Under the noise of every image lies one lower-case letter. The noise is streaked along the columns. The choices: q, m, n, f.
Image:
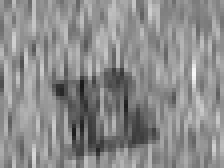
n
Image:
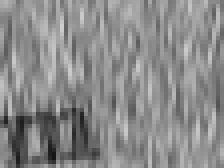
m
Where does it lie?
bottom left
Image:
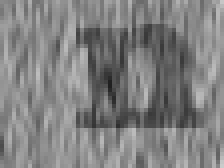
n
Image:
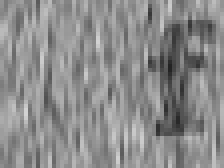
f
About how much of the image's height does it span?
two thirds
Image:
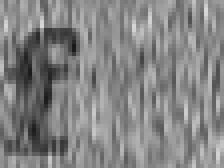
f
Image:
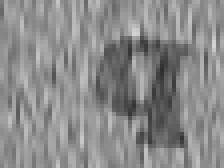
q
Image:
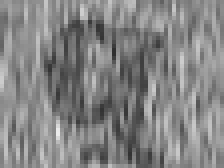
q
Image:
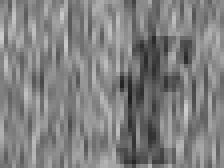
f
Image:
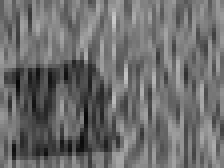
n
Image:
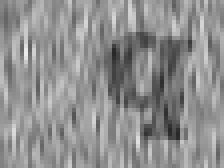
q
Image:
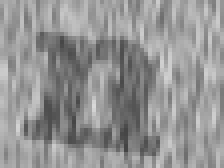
n
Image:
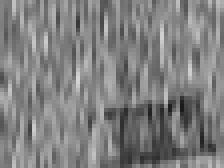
m
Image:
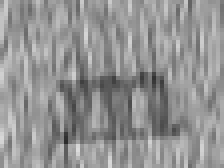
m
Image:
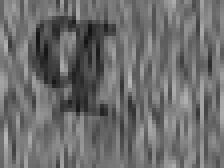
q
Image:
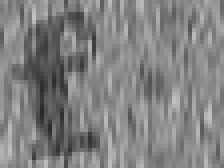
f
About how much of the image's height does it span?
nearly all
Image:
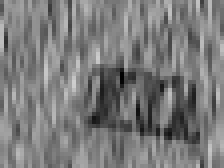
m
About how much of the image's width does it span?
half
